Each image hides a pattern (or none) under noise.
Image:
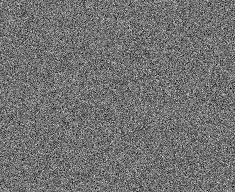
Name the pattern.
only noise
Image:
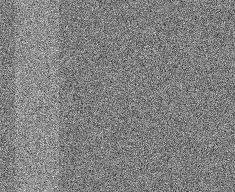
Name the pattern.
one band of columns
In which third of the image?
left
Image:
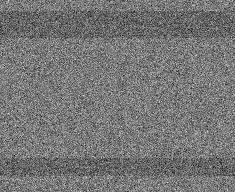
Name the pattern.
bands of rows
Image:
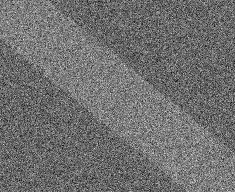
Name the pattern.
a diagonal band
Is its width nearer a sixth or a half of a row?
a half
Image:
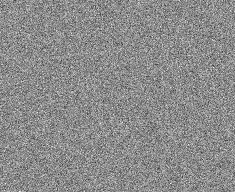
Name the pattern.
only noise
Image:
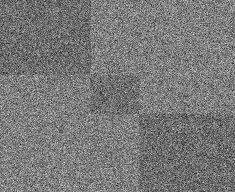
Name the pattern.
blocks along the diagonal
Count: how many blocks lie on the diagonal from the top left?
3
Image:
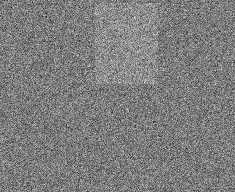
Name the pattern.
one block
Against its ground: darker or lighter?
lighter
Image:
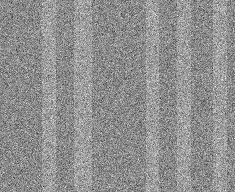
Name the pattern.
bands of columns
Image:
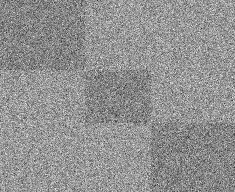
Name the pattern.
blocks along the diagonal
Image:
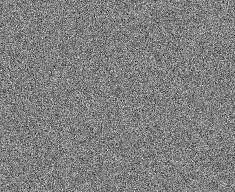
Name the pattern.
only noise
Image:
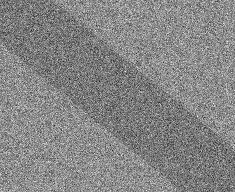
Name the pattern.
a diagonal band
